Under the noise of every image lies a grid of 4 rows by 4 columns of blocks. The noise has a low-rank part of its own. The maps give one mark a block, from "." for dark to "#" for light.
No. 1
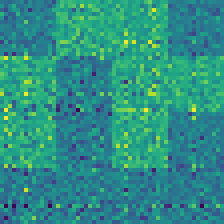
. # # .
# . # #
# . # .
. . . .
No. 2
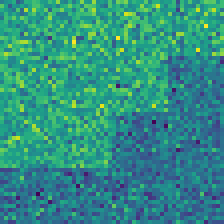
# # # #
# # # .
# # . .
. . . .
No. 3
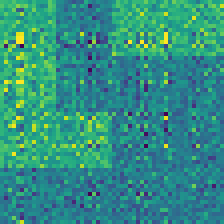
# . # #
# . . .
# # . .
. . . .
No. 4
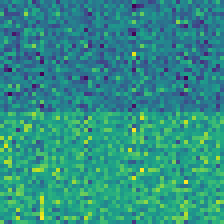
. . . .
. . . .
# # # #
# # # #
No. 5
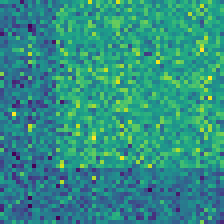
. # # #
. # # #
. # # #
. . . .
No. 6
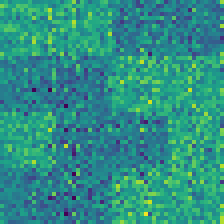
# # . .
. . # #
# . . #
. . # #
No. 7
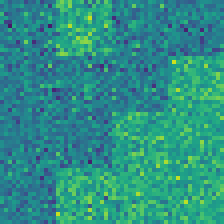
. # . .
. . . #
. . # #
. # # #
